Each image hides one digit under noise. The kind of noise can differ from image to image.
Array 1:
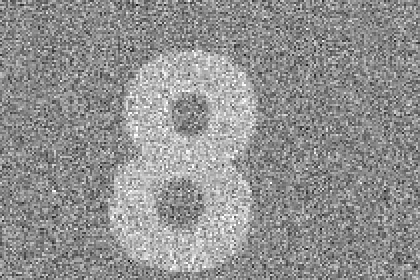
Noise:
low rank plus noise
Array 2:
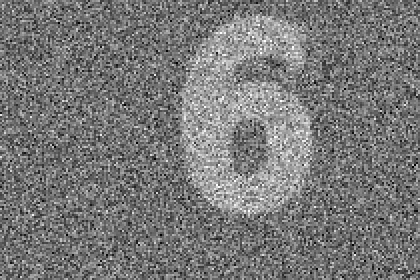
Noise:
independent entries
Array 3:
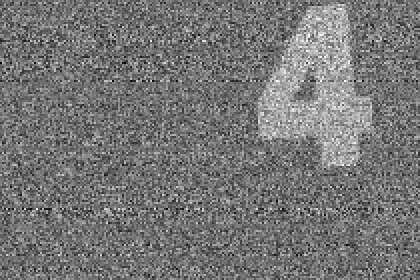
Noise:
rows of uneven size
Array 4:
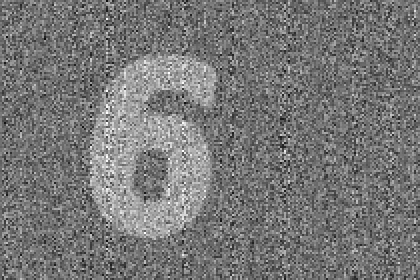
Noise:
columns of uneven size
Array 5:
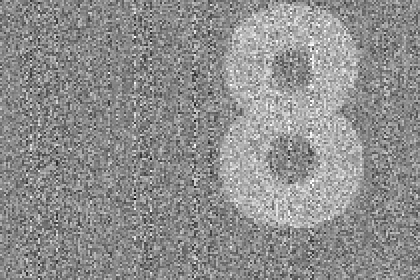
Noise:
columns of uneven size
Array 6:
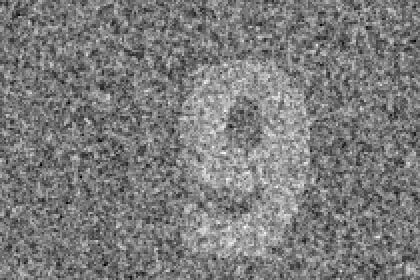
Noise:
blotchy
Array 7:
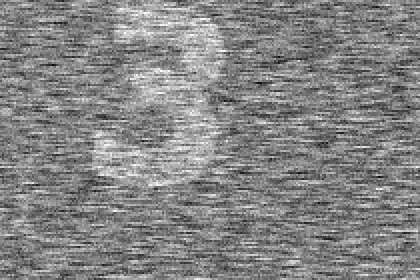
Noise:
streaked along the rows
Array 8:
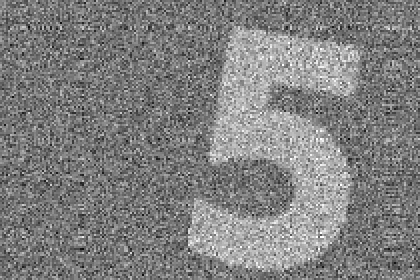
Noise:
low rank plus noise
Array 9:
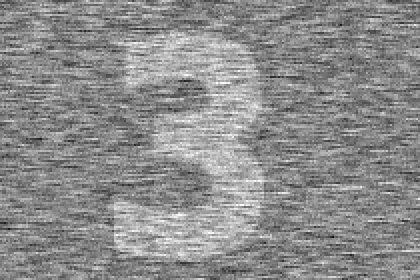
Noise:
streaked along the rows
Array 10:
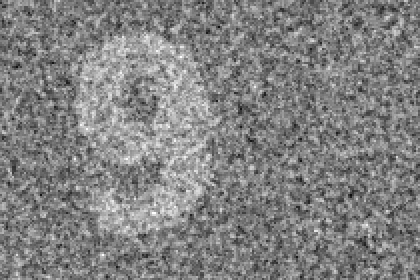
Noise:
blotchy
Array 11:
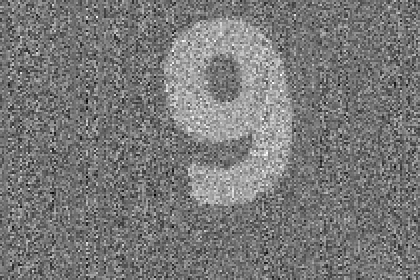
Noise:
columns of uneven size
